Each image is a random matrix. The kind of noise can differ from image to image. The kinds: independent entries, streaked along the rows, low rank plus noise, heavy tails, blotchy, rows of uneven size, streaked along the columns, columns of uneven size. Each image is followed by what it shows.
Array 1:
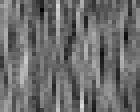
streaked along the columns
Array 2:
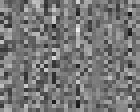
columns of uneven size
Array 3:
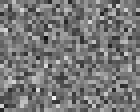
independent entries
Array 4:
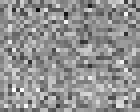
low rank plus noise
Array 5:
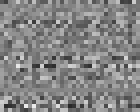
rows of uneven size
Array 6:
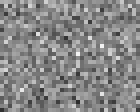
independent entries
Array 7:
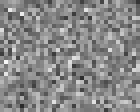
independent entries
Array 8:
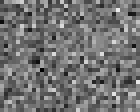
independent entries
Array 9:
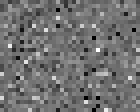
heavy tails
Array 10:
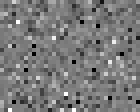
heavy tails
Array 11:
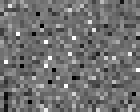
heavy tails
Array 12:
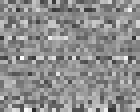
rows of uneven size
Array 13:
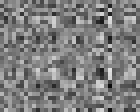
low rank plus noise
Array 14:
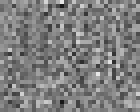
low rank plus noise
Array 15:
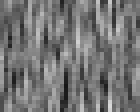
streaked along the columns
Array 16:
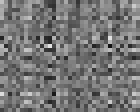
low rank plus noise
